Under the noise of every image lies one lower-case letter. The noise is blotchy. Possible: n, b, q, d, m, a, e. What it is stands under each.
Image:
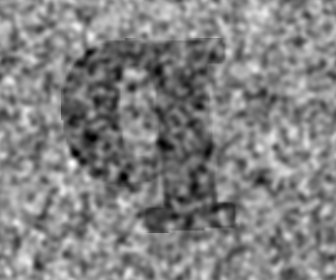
q
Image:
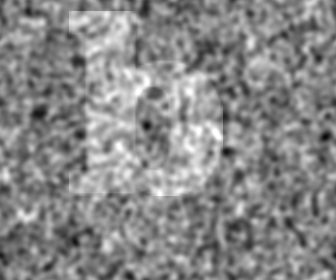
b
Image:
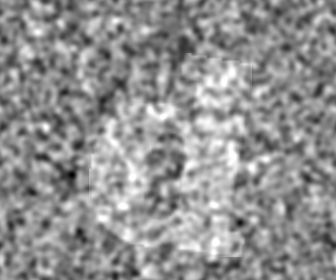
d
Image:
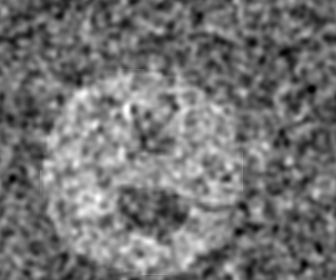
e
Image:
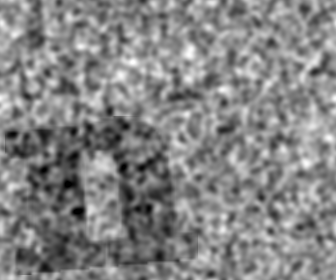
n
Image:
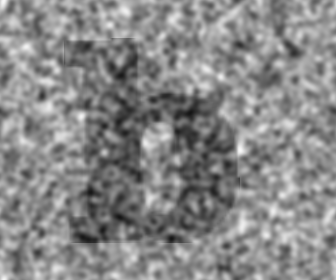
b
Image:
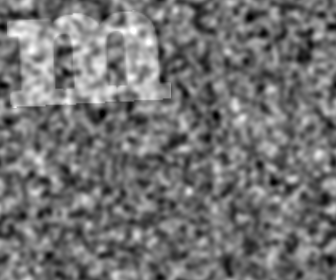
m
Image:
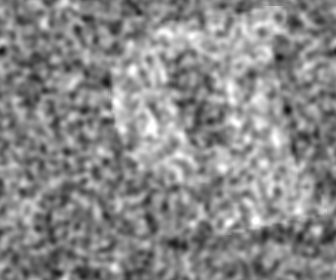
q
